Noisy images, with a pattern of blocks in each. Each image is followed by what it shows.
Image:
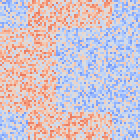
top and bottom mirror each other
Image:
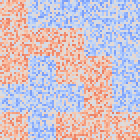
mirrored about the diagonal from the bottom left
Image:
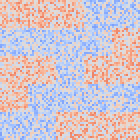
the same after a half turn
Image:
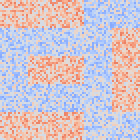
top and bottom mirror each other
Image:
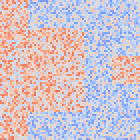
top and bottom mirror each other
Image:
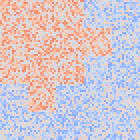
mirrored about the diagonal from the top left
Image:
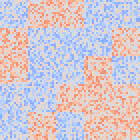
mirrored about the diagonal from the top left
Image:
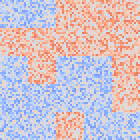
no symmetry
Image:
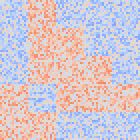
mirrored about the diagonal from the bottom left
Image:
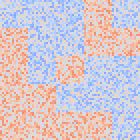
mirrored about the diagonal from the bottom left
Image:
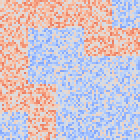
mirrored about the diagonal from the top left
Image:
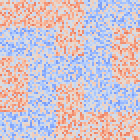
the same after a half turn
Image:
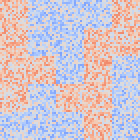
no symmetry
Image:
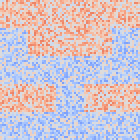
left and right mirror each other
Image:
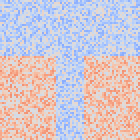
left and right mirror each other
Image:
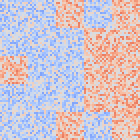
top and bottom mirror each other
